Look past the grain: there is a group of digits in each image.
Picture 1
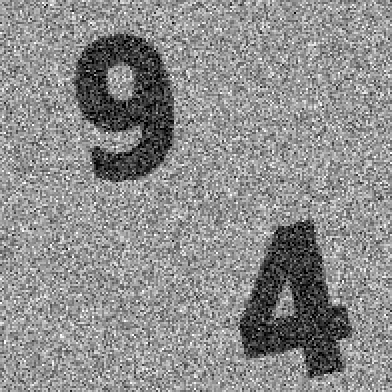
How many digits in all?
2
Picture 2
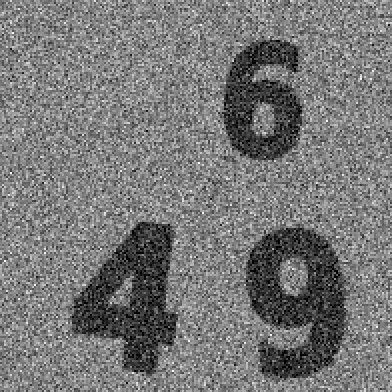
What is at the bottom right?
9
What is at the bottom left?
4
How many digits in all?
3
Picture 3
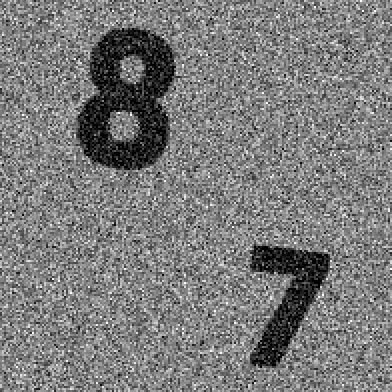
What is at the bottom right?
7
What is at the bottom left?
nothing
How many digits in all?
2
